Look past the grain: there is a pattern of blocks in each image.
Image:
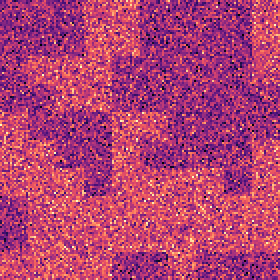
no symmetry
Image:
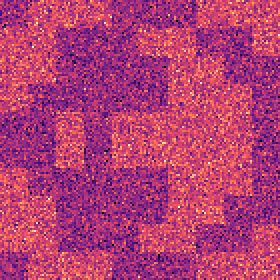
top and bottom mirror each other
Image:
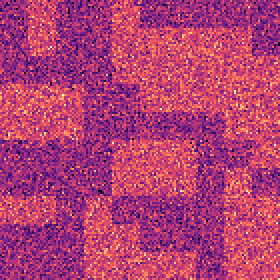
no symmetry
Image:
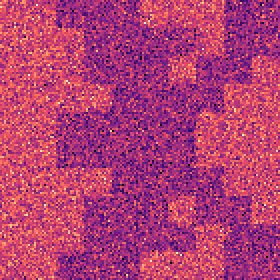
top and bottom mirror each other
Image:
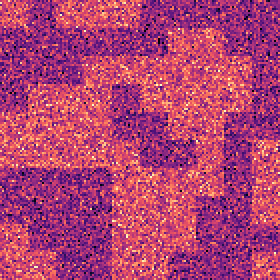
mirrored about the diagonal from the bottom left
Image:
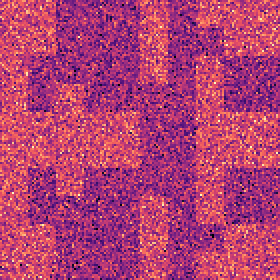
top and bottom mirror each other
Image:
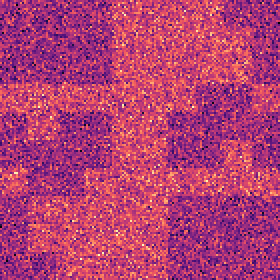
the same after a half turn
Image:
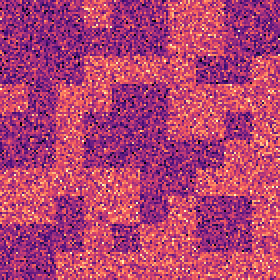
mirrored about the diagonal from the top left
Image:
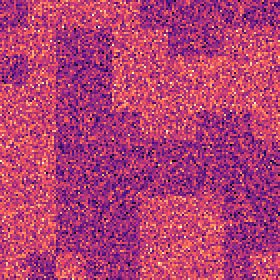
no symmetry
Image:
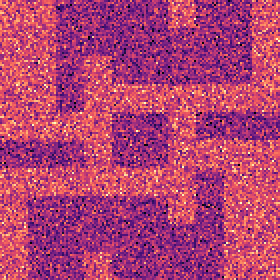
the same after a half turn
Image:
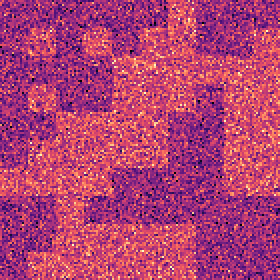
mirrored about the diagonal from the top left
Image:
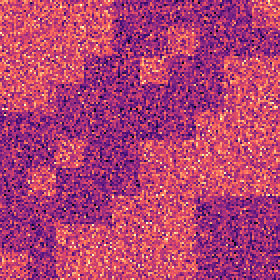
mirrored about the diagonal from the top left
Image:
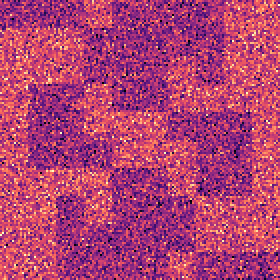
the same after a half turn
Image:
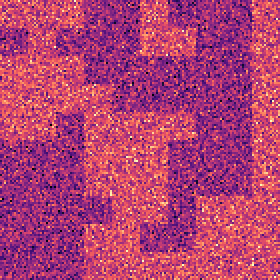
no symmetry
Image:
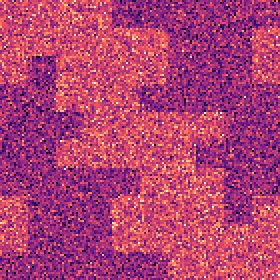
the same after a half turn
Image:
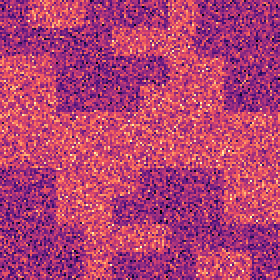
the same after a half turn
